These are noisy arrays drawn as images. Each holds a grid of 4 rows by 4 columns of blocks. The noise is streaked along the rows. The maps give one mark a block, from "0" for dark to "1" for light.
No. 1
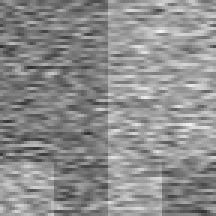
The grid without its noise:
0 0 1 1
0 0 1 1
0 0 1 1
1 0 1 0
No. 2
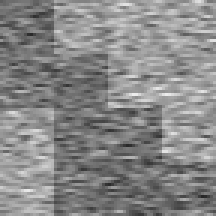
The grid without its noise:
0 1 1 1
0 0 1 1
1 0 0 1
1 0 0 0
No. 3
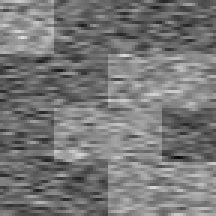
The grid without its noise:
1 0 0 0
0 0 1 1
0 1 1 0
0 0 1 1
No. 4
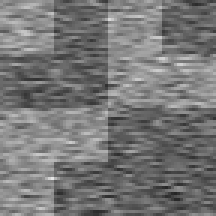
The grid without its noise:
1 0 1 0
0 0 1 1
1 1 0 0
1 0 0 0
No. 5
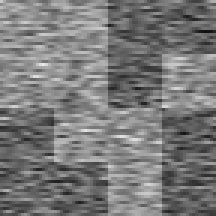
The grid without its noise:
1 1 0 0
1 1 0 1
0 1 1 0
0 0 1 0
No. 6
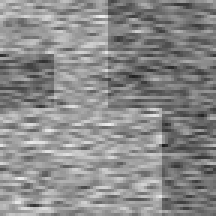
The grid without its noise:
1 1 0 0
0 1 0 0
1 1 1 0
1 1 1 0
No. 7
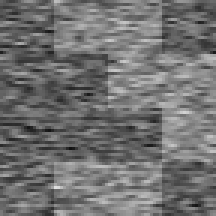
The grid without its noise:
0 1 1 0
0 0 1 1
0 0 0 1
0 1 1 0
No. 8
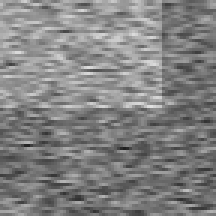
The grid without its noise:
1 1 1 0
1 1 1 0
0 0 0 0
0 0 0 0
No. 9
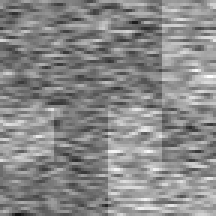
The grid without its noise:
0 0 0 1
0 0 0 1
1 0 1 0
0 0 1 1
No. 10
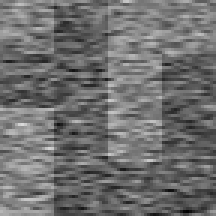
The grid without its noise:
1 0 1 1
0 0 1 0
1 0 1 0
1 0 0 0
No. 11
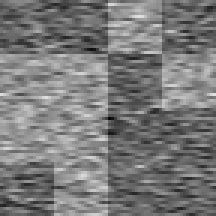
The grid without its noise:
0 0 1 0
1 1 0 1
1 1 0 0
0 1 0 0
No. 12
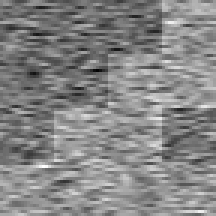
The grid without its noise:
0 0 0 1
0 0 1 1
0 1 1 0
1 1 1 1
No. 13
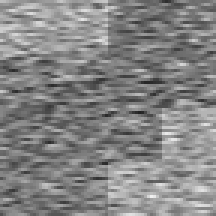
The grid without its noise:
1 1 0 0
0 0 0 0
0 0 0 1
0 0 1 1
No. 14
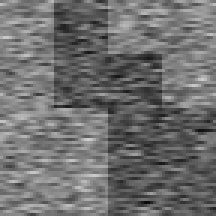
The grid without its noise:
1 0 1 1
1 0 0 1
1 1 0 0
1 1 0 0
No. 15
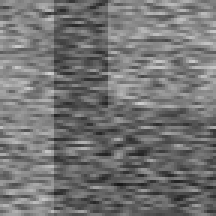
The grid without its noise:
1 0 1 1
1 0 1 1
1 0 0 0
1 0 0 0
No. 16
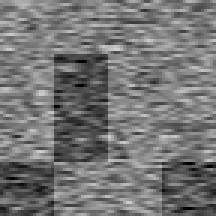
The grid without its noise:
1 1 1 1
1 0 1 1
1 0 1 1
0 1 1 0
